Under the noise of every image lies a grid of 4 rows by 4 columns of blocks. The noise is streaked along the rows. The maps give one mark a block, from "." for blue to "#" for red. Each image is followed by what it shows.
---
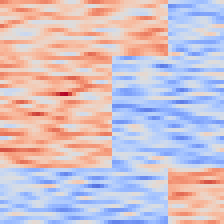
# # # .
# # . .
# # . .
. . . #
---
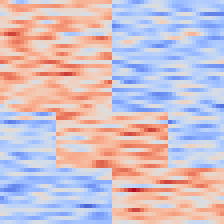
# # . .
# # . .
. # # .
. . # #
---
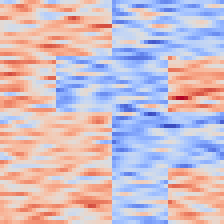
# # . .
# . . #
# # . .
# # . #
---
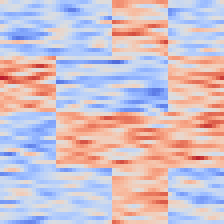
. . # .
# . . #
. # # #
. . # .
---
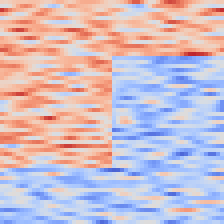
# # # #
# # . .
# # . .
. . . .
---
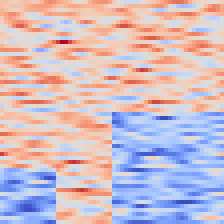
# # # #
# # # #
# # . .
. # . .
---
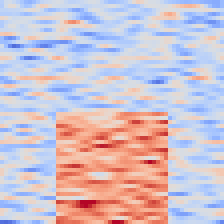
. . . .
. . . .
. # # .
. # # .
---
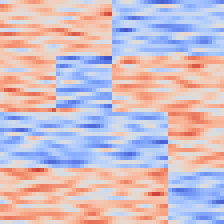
# # . .
# . # #
. . . #
# # # .
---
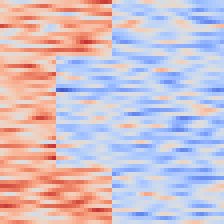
# # . .
# . . .
# . . .
# # . .
